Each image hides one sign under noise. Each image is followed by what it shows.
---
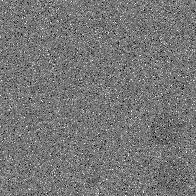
colon
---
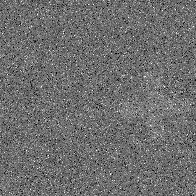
plus sign
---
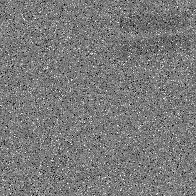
equals sign
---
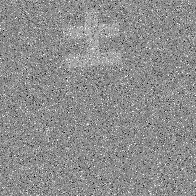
plus-minus sign
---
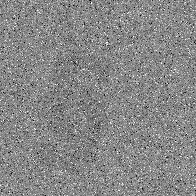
section sign
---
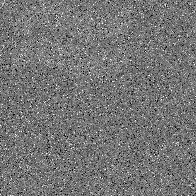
approximately sign
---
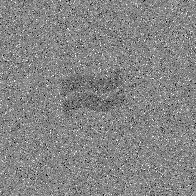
approximately sign
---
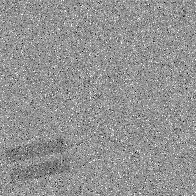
equals sign
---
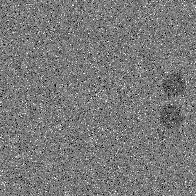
colon
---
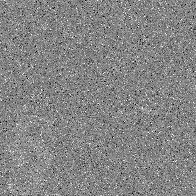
section sign
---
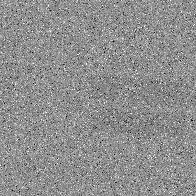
equals sign
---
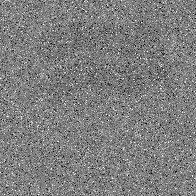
approximately sign
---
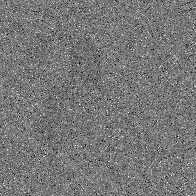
question mark
